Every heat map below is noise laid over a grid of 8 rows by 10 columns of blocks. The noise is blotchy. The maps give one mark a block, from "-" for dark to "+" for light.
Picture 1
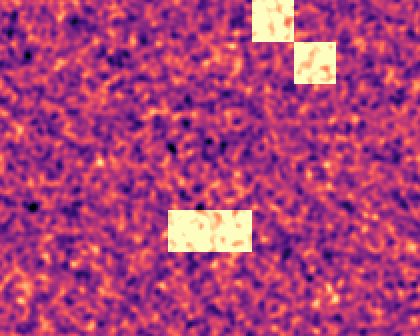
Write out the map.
- - - - - - + - - -
- - - - - - - + - -
- - - - - - - - - -
- - - - - - - - - -
- - - - - - - - - -
- - - - + + - - - -
- - - - - - - - - -
- - - - - - - - - -
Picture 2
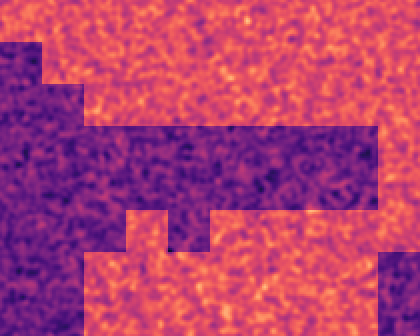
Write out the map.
+ + + + + + + + + +
- + + + + + + + + +
- - + + + + + + + +
- - - - - - - - - +
- - - - - - - - - +
- - - + - + + + + +
- - + + + + + + + -
- - + + + + + + + -
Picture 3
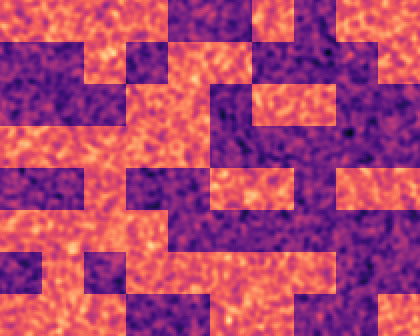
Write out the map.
+ + + + - - + - + +
- - + - + + - - - +
- - - + + - + + - -
+ + + + + - - - - -
- - + - - + + - + +
+ + + + - - - - - -
- + - + + + + + - -
+ + + - - + + - - +
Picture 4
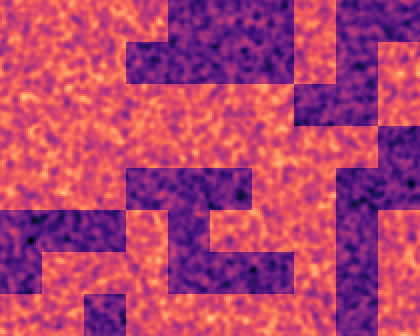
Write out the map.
+ + + + - - - + - -
+ + + - - - - + - +
+ + + + + + + - - +
+ + + + + + + + + -
+ + + - - - + + - -
- - - + - + + + - +
- + + + - - - + - +
+ + - + + + + + - +
